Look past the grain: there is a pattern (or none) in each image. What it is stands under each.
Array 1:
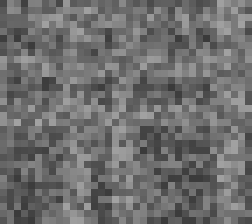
bands of rows crossing bands of columns
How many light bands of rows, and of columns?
3 and 3
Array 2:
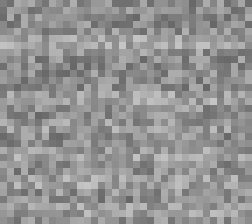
bands of rows
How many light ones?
6
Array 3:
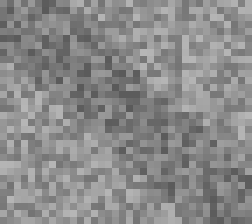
a diagonal band
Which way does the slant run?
top left to bottom right
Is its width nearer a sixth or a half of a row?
a half
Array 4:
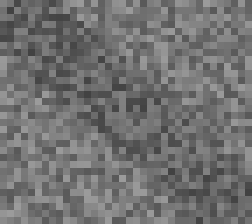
a diagonal band
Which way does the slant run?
top left to bottom right
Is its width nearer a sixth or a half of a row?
a half
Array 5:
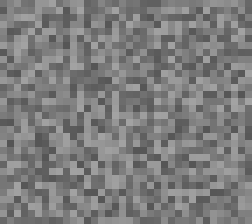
only noise
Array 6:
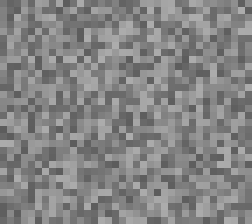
only noise
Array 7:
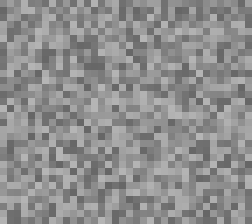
only noise
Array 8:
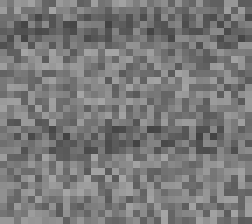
bands of rows
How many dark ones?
2
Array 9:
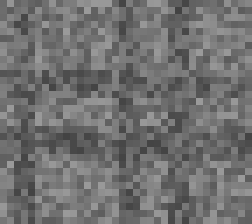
bands of rows crossing bands of columns
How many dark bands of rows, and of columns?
2 and 3
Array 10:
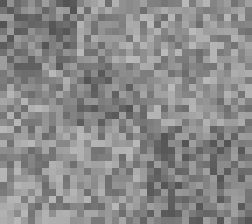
blocks along the diagonal
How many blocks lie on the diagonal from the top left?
3
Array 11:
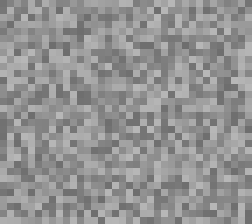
only noise
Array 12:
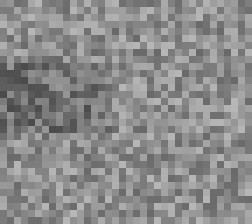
one block
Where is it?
middle left
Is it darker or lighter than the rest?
darker
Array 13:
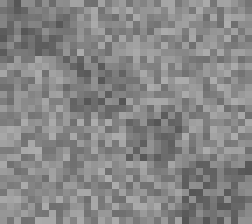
blocks along the diagonal
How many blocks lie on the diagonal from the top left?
4
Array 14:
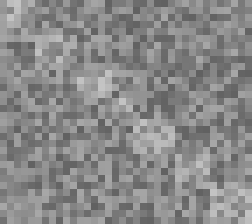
blocks along the diagonal
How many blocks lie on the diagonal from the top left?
7
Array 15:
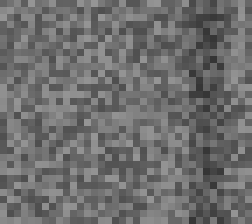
one band of columns
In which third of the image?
right
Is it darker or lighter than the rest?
darker
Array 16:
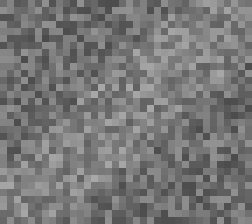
a diagonal band
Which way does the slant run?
bottom left to top right
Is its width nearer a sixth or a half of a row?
a half
